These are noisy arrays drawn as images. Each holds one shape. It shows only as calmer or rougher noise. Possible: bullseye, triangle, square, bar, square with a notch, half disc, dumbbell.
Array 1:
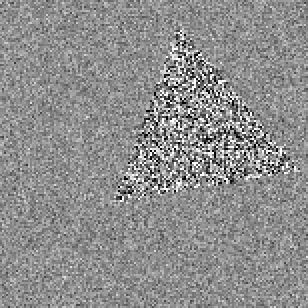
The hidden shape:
triangle
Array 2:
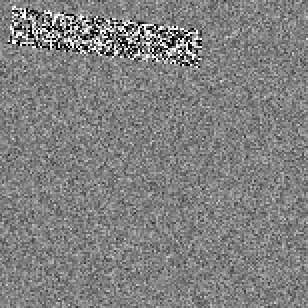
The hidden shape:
bar
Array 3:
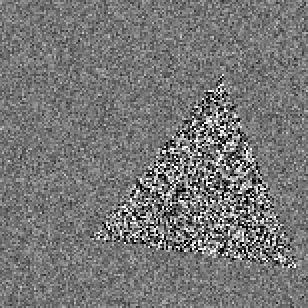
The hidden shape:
triangle
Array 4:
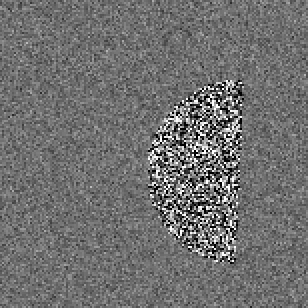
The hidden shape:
half disc
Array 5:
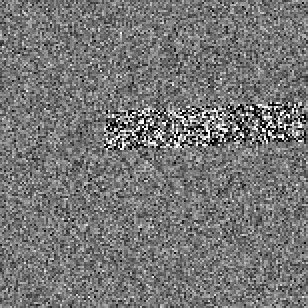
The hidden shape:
bar
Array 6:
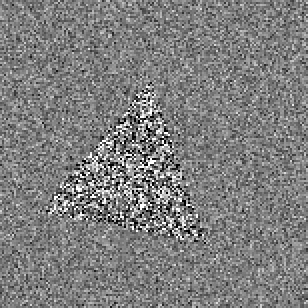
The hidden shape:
triangle
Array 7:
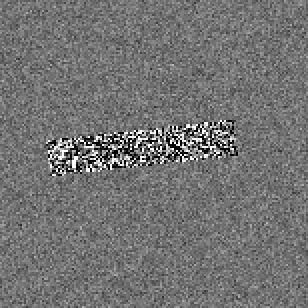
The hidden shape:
bar
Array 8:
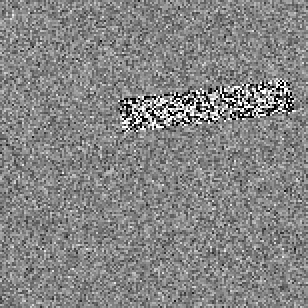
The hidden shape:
bar
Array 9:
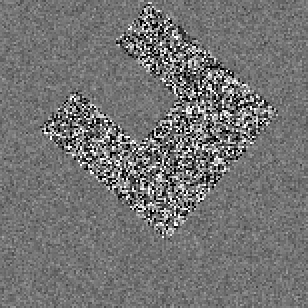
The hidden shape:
square with a notch
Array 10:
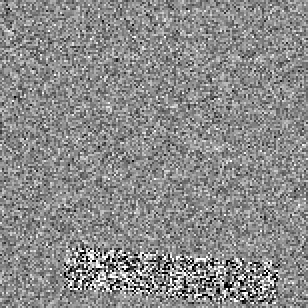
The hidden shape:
bar
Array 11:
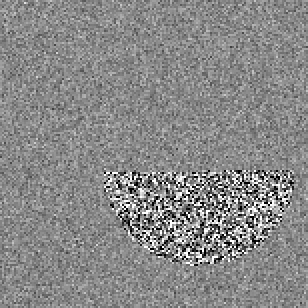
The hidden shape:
half disc
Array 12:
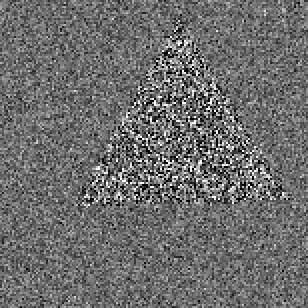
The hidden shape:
triangle
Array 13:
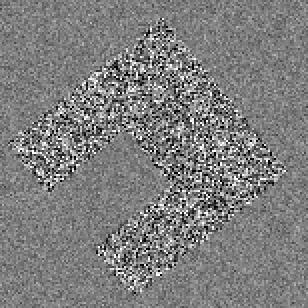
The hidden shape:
square with a notch
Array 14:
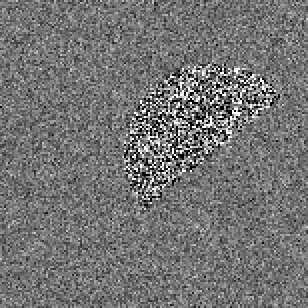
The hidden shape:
half disc
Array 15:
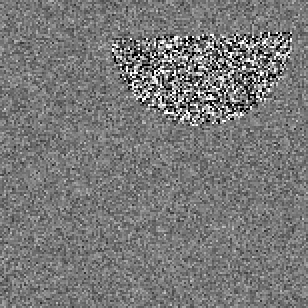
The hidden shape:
half disc
